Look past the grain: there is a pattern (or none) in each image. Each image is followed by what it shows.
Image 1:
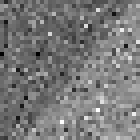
a sharp edge
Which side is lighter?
bottom right
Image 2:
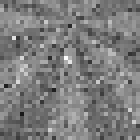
spokes from one point
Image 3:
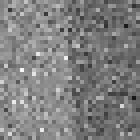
a sharp edge
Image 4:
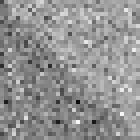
a sharp edge
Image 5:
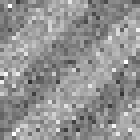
diagonal stripes
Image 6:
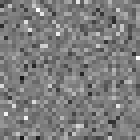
only noise
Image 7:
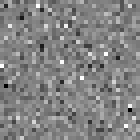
only noise
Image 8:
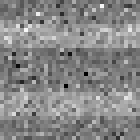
horizontal stripes
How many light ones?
2
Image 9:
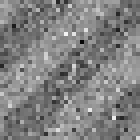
diagonal stripes
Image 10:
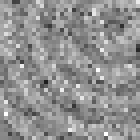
rings round one point
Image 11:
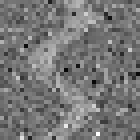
a wavy band
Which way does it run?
top to bottom
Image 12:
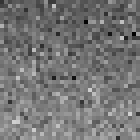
a smooth slope
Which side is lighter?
bottom
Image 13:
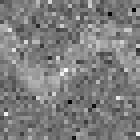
a wavy band
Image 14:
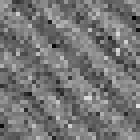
diagonal stripes
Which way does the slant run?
top left to bottom right
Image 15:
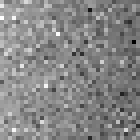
a smooth slope
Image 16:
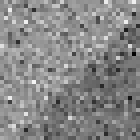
a sharp edge
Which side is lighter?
top left
